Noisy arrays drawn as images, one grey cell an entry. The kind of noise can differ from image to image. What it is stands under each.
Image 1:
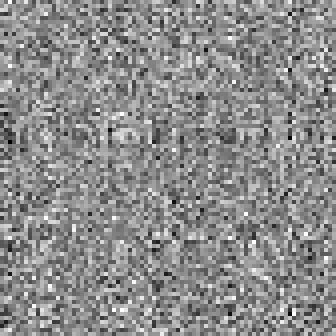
low rank plus noise
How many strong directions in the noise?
one
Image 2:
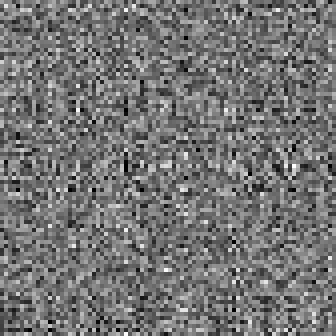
low rank plus noise
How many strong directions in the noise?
three or four
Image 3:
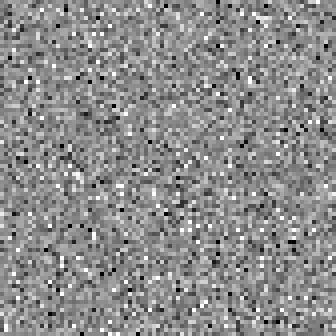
heavy tails
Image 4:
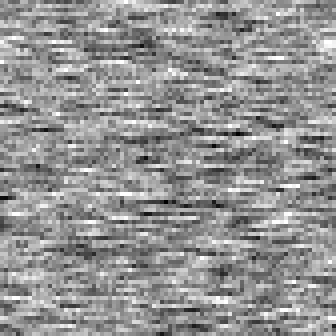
streaked along the rows
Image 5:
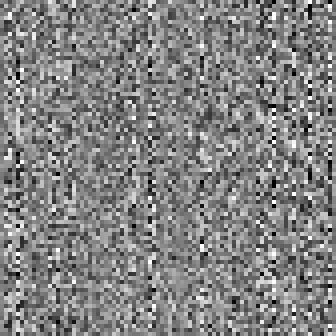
columns of uneven size
